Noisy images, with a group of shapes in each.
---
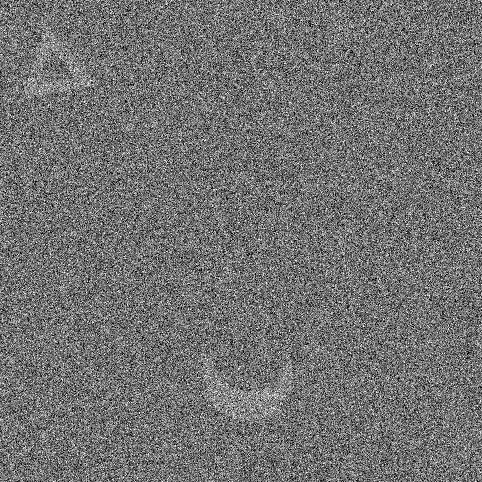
top left: triangle frame; bottom middle: crescent
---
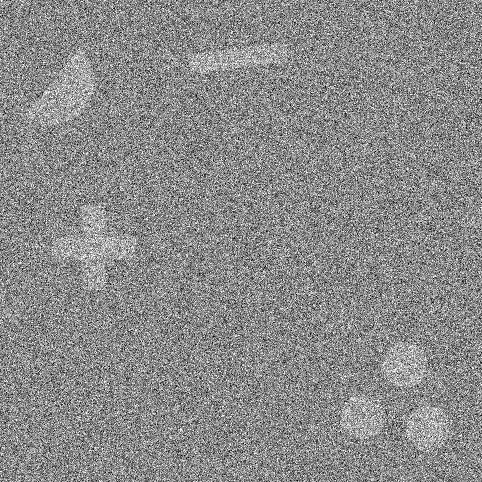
top left: half disc; top middle: bar; middle left: cross; bottom right: three dots
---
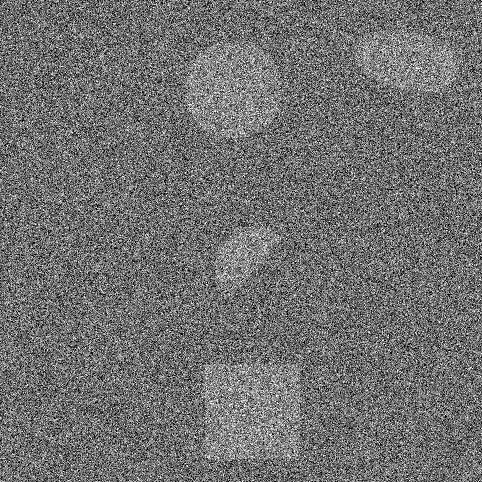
top middle: disc; top right: ellipse; centre: half disc; bottom middle: square
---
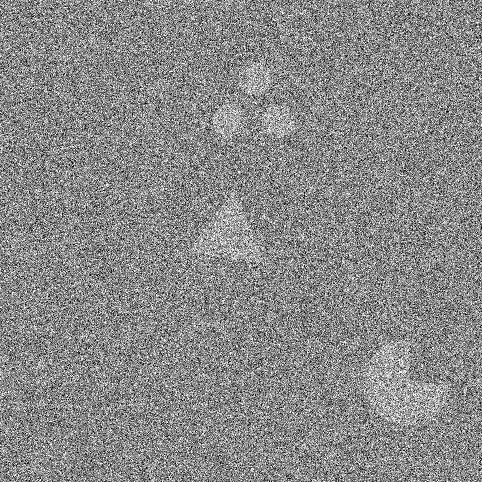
top middle: three dots; centre: triangle; bottom right: disc with a wedge cut out
